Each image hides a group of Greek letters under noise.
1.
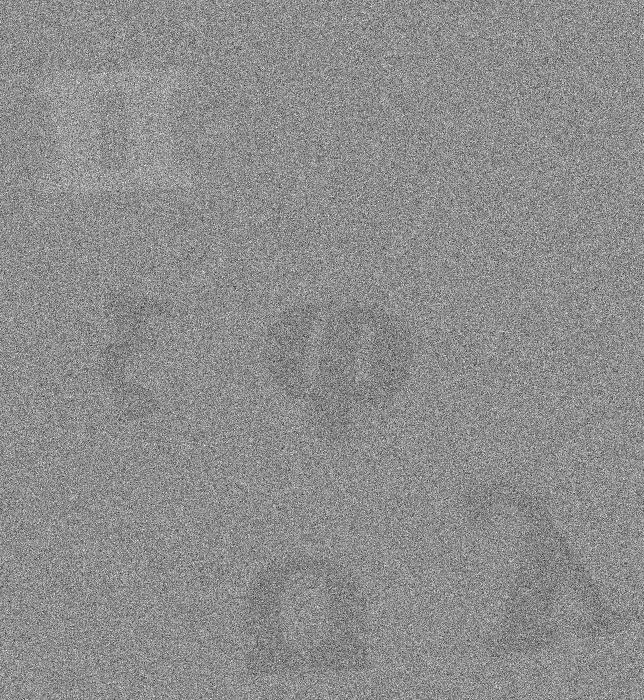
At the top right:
nothing
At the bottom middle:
omega
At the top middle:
nothing
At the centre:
phi
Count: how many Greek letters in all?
5
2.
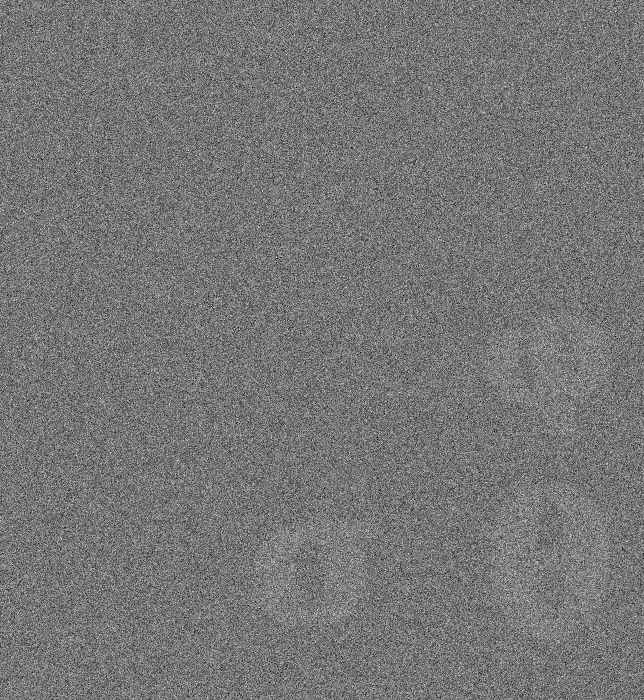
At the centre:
nothing
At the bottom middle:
sigma
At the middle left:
nothing
